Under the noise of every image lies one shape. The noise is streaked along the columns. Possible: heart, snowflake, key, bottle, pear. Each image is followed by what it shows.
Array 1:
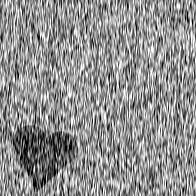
heart
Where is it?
bottom left
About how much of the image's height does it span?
a third
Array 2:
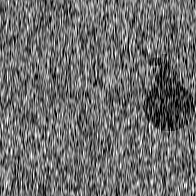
pear
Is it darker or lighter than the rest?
darker
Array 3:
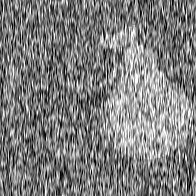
pear
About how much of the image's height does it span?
two thirds
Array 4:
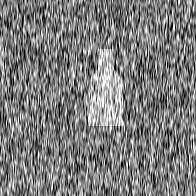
bottle
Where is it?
centre
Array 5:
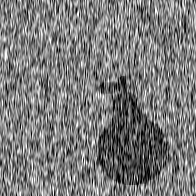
pear
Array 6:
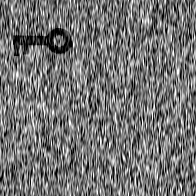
key
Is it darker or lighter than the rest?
darker
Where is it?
top left
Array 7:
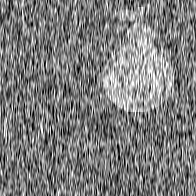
pear
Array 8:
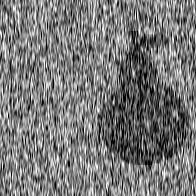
pear
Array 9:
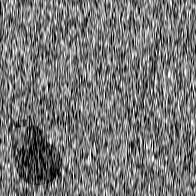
pear
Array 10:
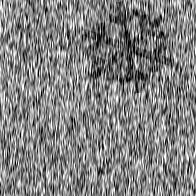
snowflake
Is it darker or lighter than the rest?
darker
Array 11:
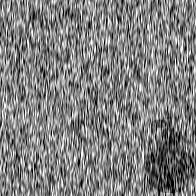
pear
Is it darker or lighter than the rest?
darker
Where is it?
bottom right
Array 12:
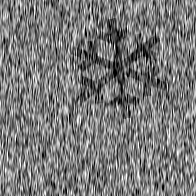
snowflake
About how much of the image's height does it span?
half
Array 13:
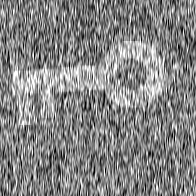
key
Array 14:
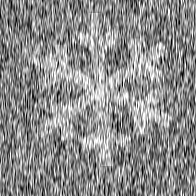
snowflake
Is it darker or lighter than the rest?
lighter
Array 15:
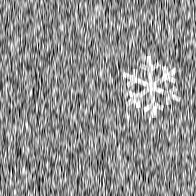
snowflake
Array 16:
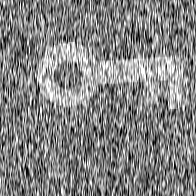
key
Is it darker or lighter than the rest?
lighter
